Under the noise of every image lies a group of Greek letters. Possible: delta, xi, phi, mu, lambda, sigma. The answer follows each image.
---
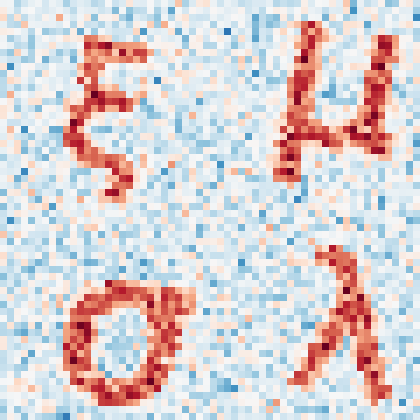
top left: xi; top right: mu; bottom left: sigma; bottom right: lambda
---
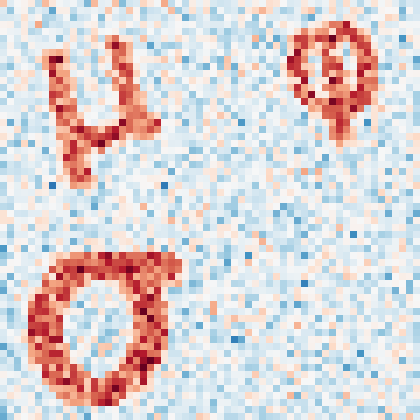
top left: mu; top right: phi; bottom left: sigma
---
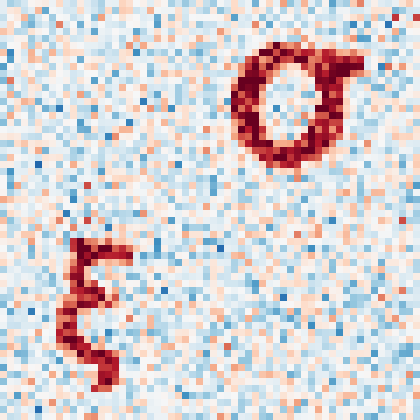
top right: sigma; bottom left: xi
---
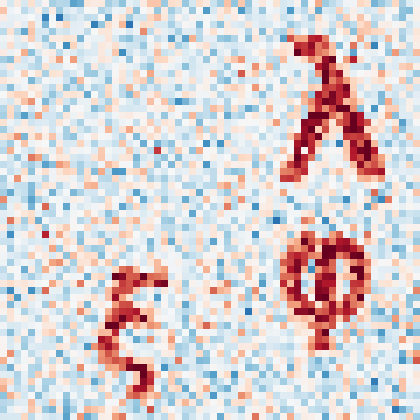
top right: lambda; bottom left: xi; bottom right: phi
